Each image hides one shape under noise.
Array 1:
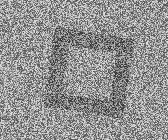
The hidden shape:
square frame
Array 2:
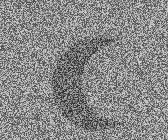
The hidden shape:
crescent
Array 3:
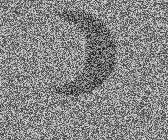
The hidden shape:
crescent
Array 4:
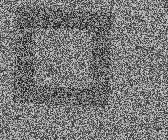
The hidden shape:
square frame
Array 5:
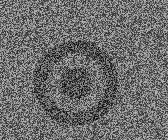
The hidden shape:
bullseye
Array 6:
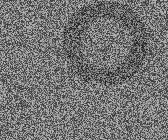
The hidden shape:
ring
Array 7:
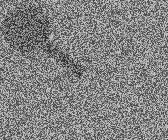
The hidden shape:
lollipop
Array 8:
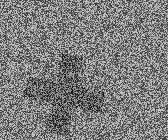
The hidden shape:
cross
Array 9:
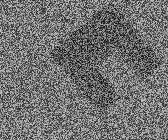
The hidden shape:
square with a notch
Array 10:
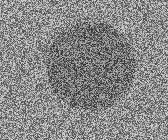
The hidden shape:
disc
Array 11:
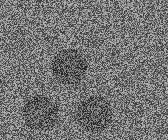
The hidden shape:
three dots
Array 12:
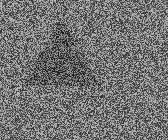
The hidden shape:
triangle
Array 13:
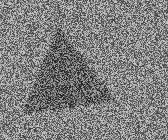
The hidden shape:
triangle
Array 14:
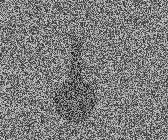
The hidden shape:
lollipop
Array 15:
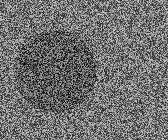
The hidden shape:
disc
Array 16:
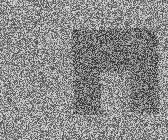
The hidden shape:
square with a notch
